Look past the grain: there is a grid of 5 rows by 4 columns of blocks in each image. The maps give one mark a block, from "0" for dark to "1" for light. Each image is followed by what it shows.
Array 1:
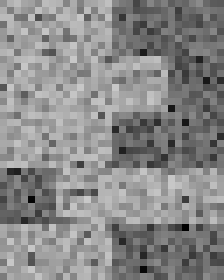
1 1 0 0
1 1 1 0
1 1 0 0
0 1 1 1
1 1 0 0
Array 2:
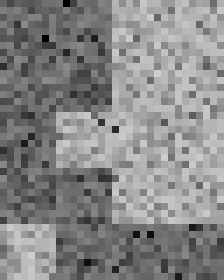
0 0 1 1
0 0 1 1
0 1 1 1
0 0 1 1
1 0 0 0
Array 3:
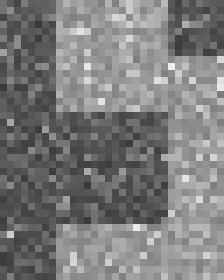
0 1 1 0
0 1 1 1
0 0 0 1
0 0 0 1
0 1 1 1
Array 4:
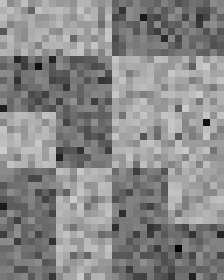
1 1 0 0
0 0 1 1
1 0 1 1
0 1 0 1
0 1 0 0
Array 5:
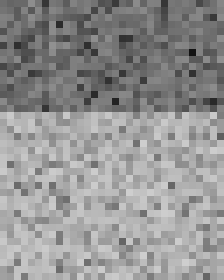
0 0 0 0
0 0 0 0
1 1 1 1
1 1 1 1
1 1 1 1
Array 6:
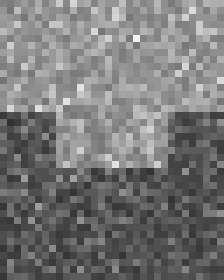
1 1 1 1
1 1 1 1
0 1 1 0
0 0 0 0
0 0 0 0
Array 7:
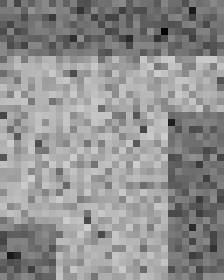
0 0 0 0
1 1 1 1
1 1 1 0
1 1 1 0
0 1 1 0
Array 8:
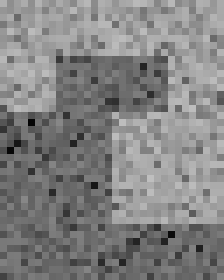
1 1 1 1
1 0 0 1
0 0 1 1
0 0 1 1
0 0 0 0
